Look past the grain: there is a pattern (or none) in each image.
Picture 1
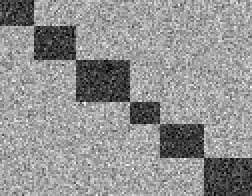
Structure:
blocks along the diagonal
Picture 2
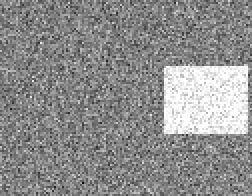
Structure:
one block
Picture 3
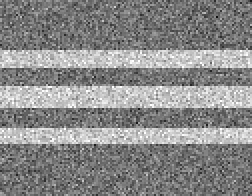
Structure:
bands of rows
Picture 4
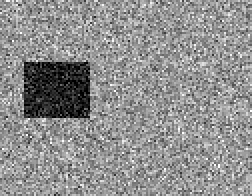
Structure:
one block
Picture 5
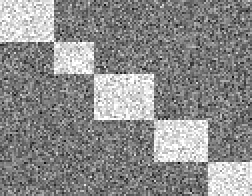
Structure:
blocks along the diagonal
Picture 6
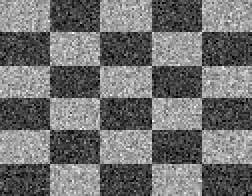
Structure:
a checkerboard
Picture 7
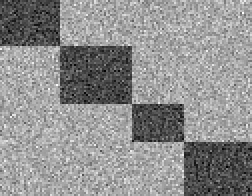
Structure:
blocks along the diagonal
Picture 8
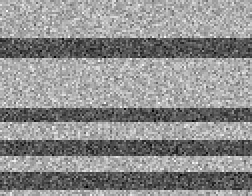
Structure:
bands of rows
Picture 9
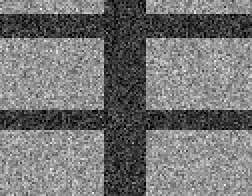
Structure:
bands of rows crossing bands of columns
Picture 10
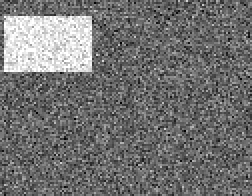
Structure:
one block
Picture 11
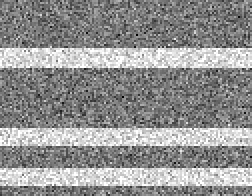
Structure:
bands of rows
